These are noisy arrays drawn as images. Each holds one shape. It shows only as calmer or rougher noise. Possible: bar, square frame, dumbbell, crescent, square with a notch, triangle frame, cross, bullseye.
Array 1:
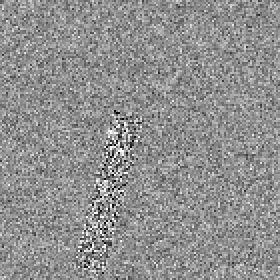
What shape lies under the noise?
bar
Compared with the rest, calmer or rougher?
rougher
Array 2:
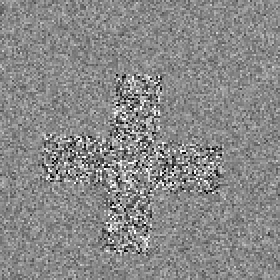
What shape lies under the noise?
cross
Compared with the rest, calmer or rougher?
rougher
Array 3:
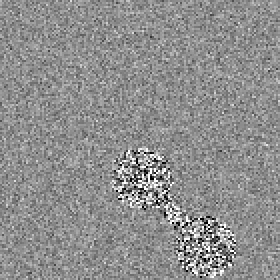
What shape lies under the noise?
dumbbell
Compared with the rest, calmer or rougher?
rougher
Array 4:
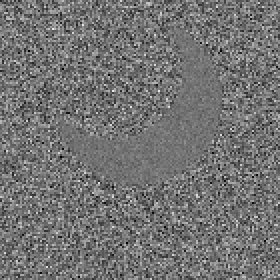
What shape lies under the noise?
crescent
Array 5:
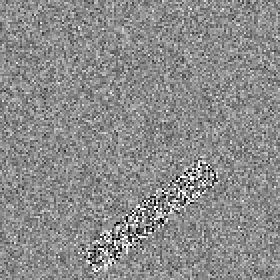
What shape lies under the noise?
bar
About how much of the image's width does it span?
half
